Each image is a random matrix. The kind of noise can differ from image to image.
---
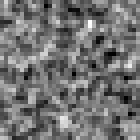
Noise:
blotchy
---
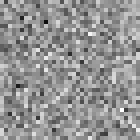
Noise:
independent entries
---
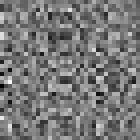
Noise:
low rank plus noise
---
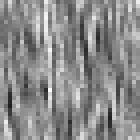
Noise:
streaked along the columns
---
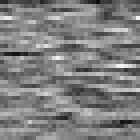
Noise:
streaked along the rows
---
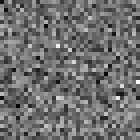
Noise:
independent entries
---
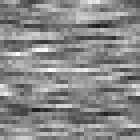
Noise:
streaked along the rows
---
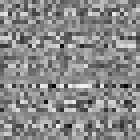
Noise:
rows of uneven size
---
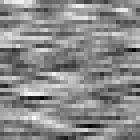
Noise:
streaked along the rows
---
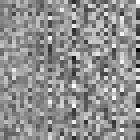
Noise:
columns of uneven size
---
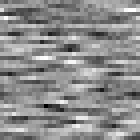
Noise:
streaked along the rows
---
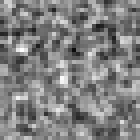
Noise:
blotchy
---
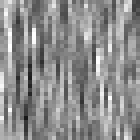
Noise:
streaked along the columns
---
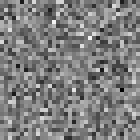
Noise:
independent entries
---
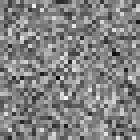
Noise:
independent entries
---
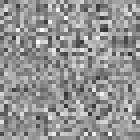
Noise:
low rank plus noise
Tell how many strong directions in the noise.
three or four
